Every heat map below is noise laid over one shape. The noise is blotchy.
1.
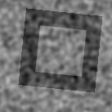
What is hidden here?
dark square frame
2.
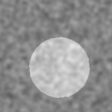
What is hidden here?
light disc
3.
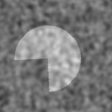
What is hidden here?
light disc with a wedge cut out
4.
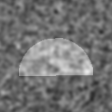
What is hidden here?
light half disc
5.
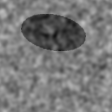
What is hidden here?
dark ellipse
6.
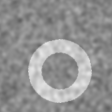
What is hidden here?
light ring
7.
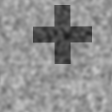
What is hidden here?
dark cross
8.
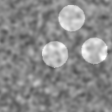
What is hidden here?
light three dots
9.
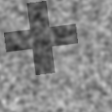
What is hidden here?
dark cross
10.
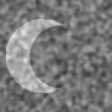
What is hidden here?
light crescent
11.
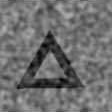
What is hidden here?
dark triangle frame
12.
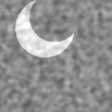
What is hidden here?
light crescent
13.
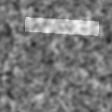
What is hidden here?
light bar
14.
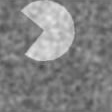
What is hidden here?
light disc with a wedge cut out
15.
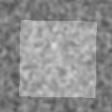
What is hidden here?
light square
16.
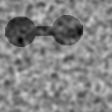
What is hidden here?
dark dumbbell
